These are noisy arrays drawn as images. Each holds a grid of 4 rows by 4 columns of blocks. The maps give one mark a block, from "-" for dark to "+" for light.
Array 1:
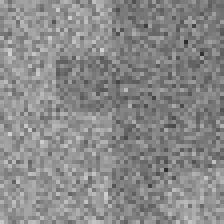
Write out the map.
+ + - -
+ - - -
+ + - -
+ + - +
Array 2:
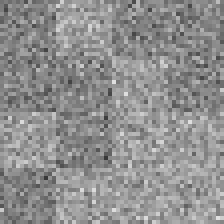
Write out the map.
- + - -
- - + -
+ - + +
- + + +
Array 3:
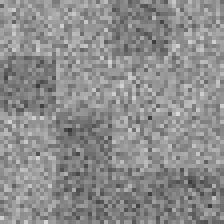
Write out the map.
+ + - +
- + + +
+ - + +
+ - - -
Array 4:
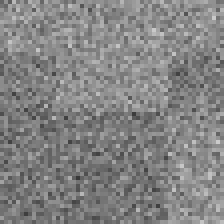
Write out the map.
+ + + +
- + + -
- - - +
- - - +
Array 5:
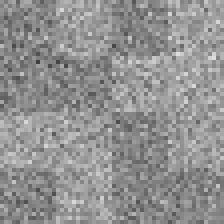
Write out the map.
- + - +
- - + +
+ + - +
- + - -
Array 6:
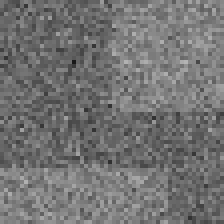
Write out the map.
- - + +
- - + +
- - - -
+ + + -
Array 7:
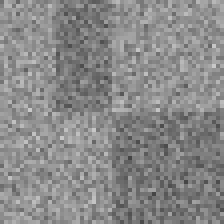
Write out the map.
+ - + +
+ - + +
+ + - -
+ + - -
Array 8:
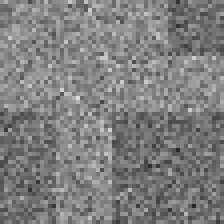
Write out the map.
+ + + -
+ + + +
- + - -
- + - -
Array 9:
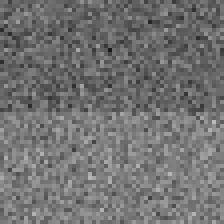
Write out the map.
- - - -
- - - -
+ + + +
+ + + +
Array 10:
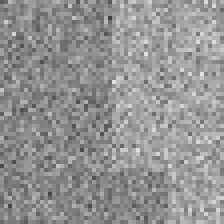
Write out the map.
- - + +
- - + +
- - + +
- - - +
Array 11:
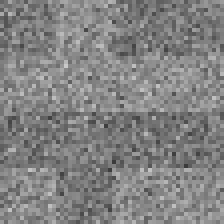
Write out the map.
- + - -
+ + + +
- - - -
+ - + +
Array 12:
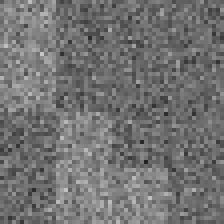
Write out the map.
+ - - -
+ - - -
- + - -
- + + -
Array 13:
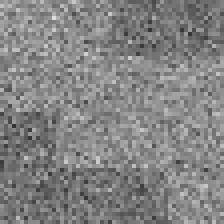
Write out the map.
+ + - -
+ + + +
- + + +
- - - +
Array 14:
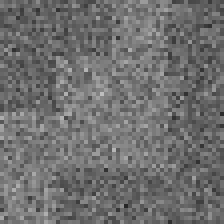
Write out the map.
- - + -
- + + -
+ + + -
+ - - -
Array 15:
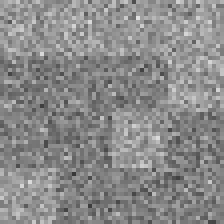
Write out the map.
+ + + +
- - - +
- - + -
+ - - -
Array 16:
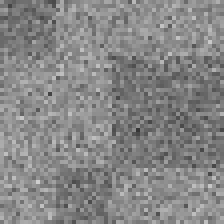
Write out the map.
- + + +
+ + - -
+ + - -
+ - + +
